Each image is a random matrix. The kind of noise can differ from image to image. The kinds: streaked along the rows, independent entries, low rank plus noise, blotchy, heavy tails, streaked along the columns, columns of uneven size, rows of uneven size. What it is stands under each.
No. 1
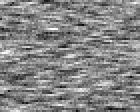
streaked along the rows
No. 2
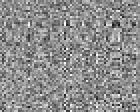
low rank plus noise
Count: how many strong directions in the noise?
two
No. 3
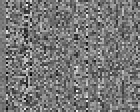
columns of uneven size
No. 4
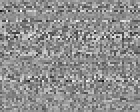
rows of uneven size
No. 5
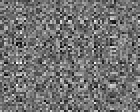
low rank plus noise
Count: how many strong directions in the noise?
two
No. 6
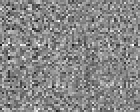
low rank plus noise
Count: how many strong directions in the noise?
three or four
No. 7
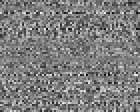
rows of uneven size
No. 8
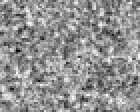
blotchy
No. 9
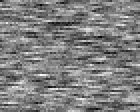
streaked along the rows
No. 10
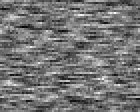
streaked along the rows
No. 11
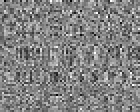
low rank plus noise
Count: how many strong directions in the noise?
three or four
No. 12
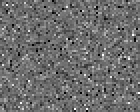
heavy tails
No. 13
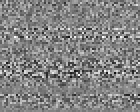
rows of uneven size
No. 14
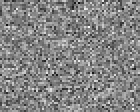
low rank plus noise
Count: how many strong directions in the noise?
five to eight
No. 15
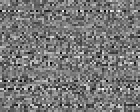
rows of uneven size
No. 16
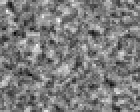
blotchy
